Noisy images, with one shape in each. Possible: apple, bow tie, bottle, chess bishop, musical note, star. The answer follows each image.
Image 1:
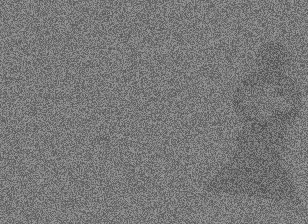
chess bishop
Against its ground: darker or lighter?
darker
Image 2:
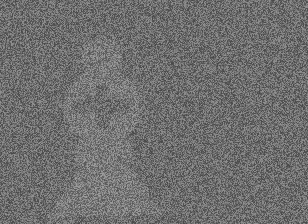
chess bishop
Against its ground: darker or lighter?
lighter
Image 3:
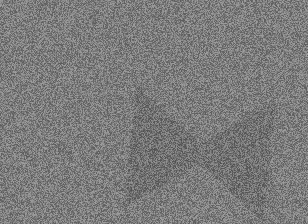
bow tie
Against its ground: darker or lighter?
darker
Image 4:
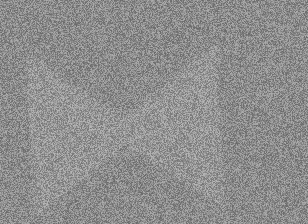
bow tie
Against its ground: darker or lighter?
lighter
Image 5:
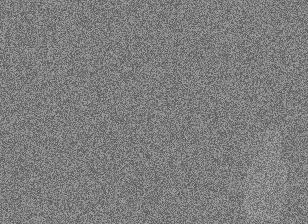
bottle
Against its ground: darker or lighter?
lighter
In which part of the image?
bottom right
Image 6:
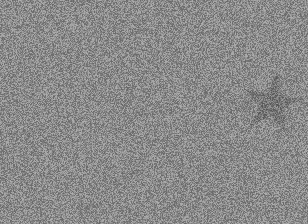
star
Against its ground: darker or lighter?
darker
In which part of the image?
middle right
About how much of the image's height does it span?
a quarter
